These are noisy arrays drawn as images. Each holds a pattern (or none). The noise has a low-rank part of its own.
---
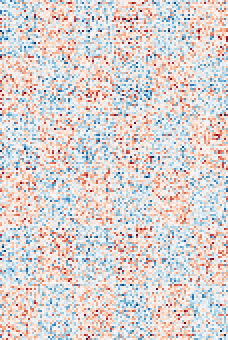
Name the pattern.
a checkerboard
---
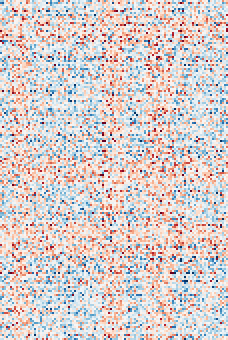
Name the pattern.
bands of rows crossing bands of columns
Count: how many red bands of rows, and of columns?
3 and 3
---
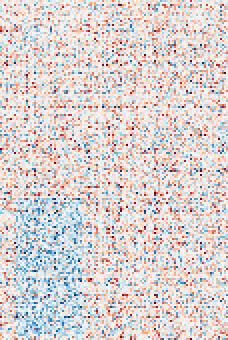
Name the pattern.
one block
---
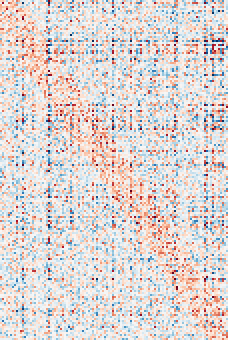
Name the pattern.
a diagonal band
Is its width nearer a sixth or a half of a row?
a sixth
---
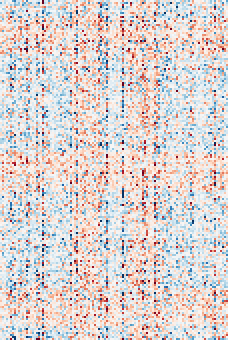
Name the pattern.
bands of rows crossing bands of columns
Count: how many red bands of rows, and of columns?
3 and 2
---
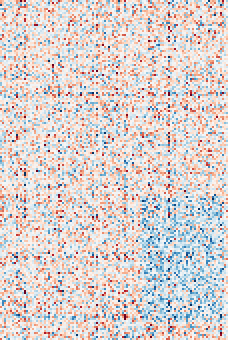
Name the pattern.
one block
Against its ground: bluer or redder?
bluer
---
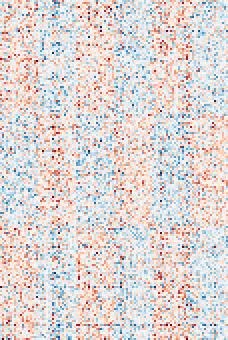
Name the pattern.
a checkerboard
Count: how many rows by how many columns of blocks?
3 by 6
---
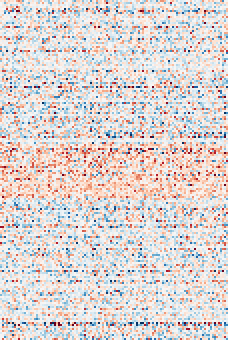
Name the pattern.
one band of rows
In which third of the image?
middle
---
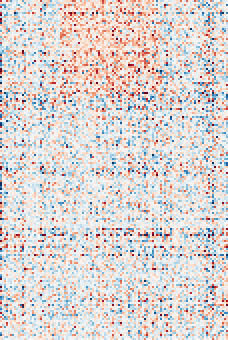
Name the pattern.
one block
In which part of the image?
top middle
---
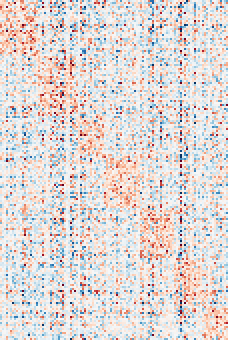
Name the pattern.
blocks along the diagonal
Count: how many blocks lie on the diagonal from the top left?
7
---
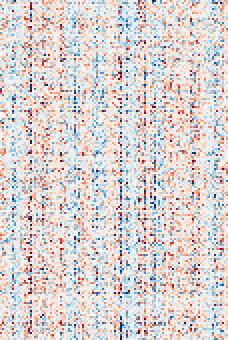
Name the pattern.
bands of columns
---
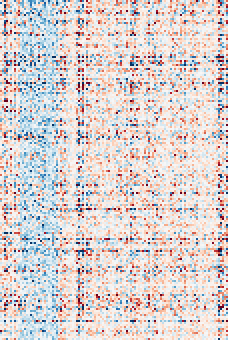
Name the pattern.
one band of columns
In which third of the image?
left
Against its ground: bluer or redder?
bluer
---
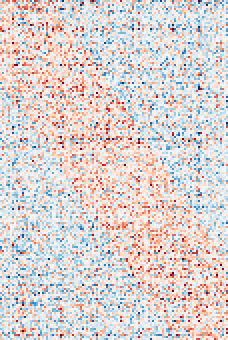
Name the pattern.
a diagonal band
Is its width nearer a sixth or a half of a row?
a half
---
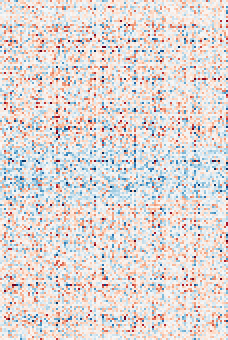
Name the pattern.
one band of rows
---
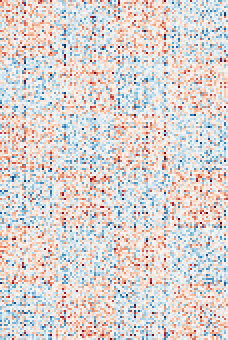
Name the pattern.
a checkerboard
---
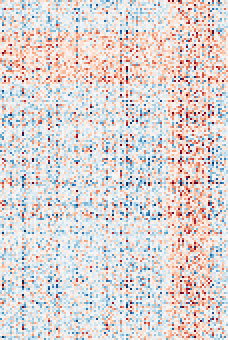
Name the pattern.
bands of rows crossing bands of columns
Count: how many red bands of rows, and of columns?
1 and 1
